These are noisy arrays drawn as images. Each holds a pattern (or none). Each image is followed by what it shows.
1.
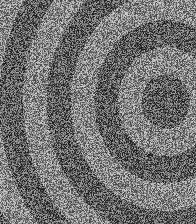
rings round one point
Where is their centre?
middle right
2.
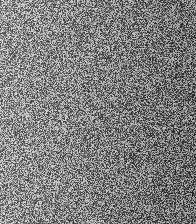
a smooth slope
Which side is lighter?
left
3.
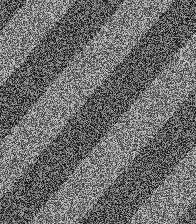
diagonal stripes
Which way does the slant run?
bottom left to top right
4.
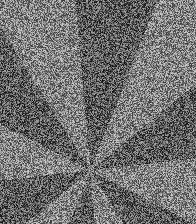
spokes from one point
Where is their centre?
bottom middle
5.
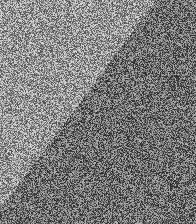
a sharp edge
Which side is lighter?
top left
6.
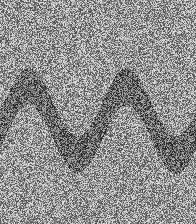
a wavy band
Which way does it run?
left to right
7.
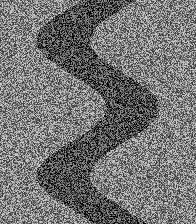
a wavy band
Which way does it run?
top to bottom
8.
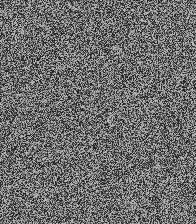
only noise
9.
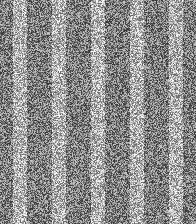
vertical stripes
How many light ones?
5
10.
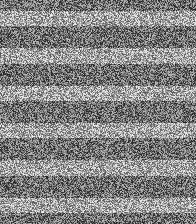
horizontal stripes
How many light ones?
6
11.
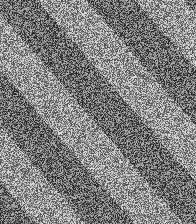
diagonal stripes
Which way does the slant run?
top left to bottom right
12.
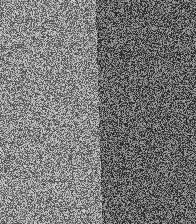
a sharp edge
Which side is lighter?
left
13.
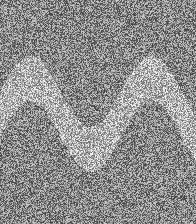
a wavy band
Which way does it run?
left to right
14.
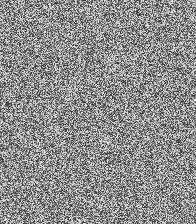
only noise
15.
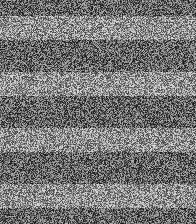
horizontal stripes
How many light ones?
4
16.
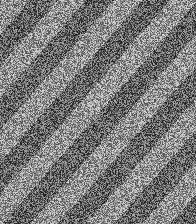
diagonal stripes
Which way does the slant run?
bottom left to top right
